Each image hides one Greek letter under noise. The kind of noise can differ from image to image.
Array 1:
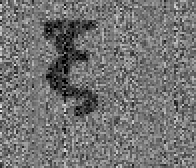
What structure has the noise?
columns of uneven size
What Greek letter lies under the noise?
xi
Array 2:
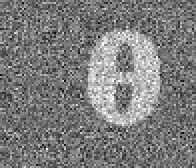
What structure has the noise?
low rank plus noise
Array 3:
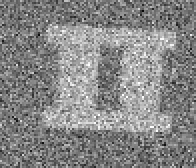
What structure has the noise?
independent entries
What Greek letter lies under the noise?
pi
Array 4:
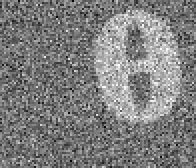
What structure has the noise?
independent entries
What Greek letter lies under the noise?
theta
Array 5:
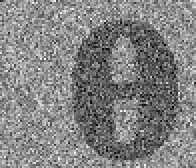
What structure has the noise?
independent entries
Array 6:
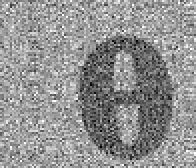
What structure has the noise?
low rank plus noise
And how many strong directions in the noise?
three or four
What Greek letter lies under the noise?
theta
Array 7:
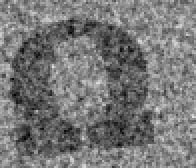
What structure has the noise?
blotchy
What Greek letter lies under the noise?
omega
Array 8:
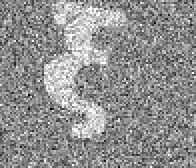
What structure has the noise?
independent entries
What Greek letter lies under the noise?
xi
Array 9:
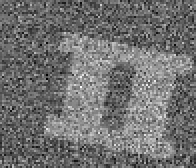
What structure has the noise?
low rank plus noise
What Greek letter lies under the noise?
pi
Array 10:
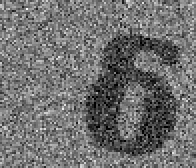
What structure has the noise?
independent entries
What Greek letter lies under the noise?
delta
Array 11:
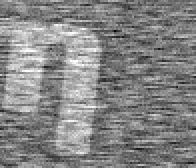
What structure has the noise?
streaked along the rows
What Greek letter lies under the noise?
eta
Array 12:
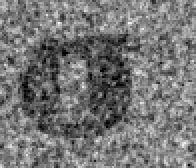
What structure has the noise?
blotchy
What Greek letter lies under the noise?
sigma
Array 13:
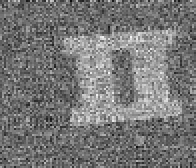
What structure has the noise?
low rank plus noise
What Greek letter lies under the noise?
pi
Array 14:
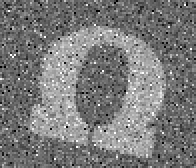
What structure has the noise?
heavy tails
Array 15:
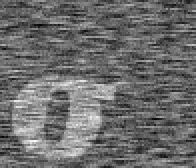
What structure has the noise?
streaked along the rows
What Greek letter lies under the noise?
sigma
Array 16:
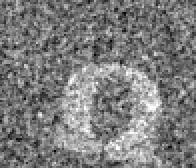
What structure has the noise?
blotchy
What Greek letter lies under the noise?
omega
